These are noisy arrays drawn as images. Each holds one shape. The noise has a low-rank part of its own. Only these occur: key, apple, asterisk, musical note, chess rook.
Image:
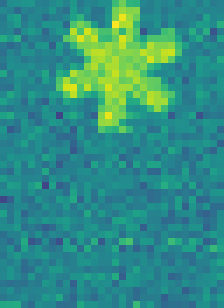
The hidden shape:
asterisk
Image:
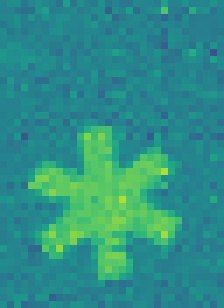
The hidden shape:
asterisk
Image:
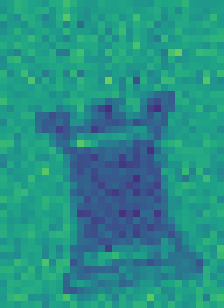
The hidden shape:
chess rook
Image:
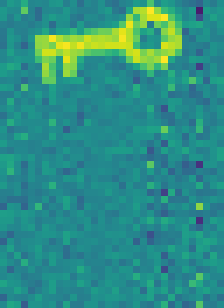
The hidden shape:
key
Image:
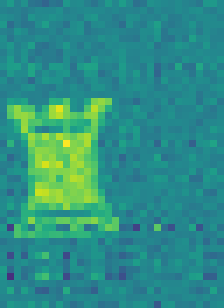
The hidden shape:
chess rook
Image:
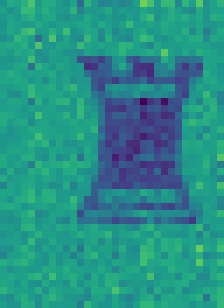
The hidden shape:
chess rook
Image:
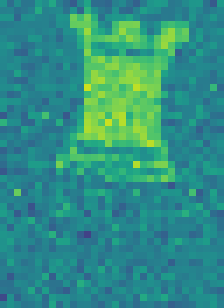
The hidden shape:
chess rook
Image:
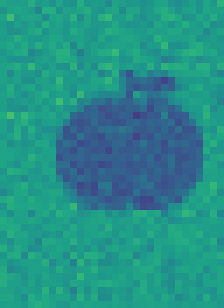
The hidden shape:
apple
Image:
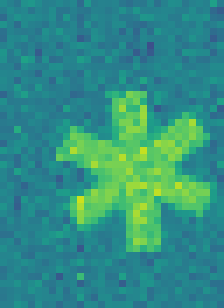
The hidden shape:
asterisk
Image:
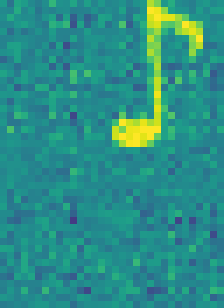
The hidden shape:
musical note
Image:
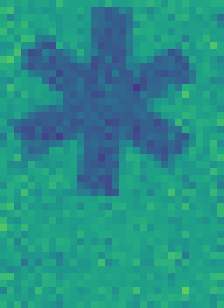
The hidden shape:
asterisk
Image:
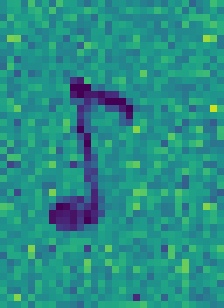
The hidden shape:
musical note
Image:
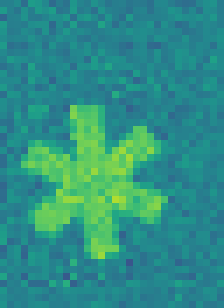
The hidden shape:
asterisk
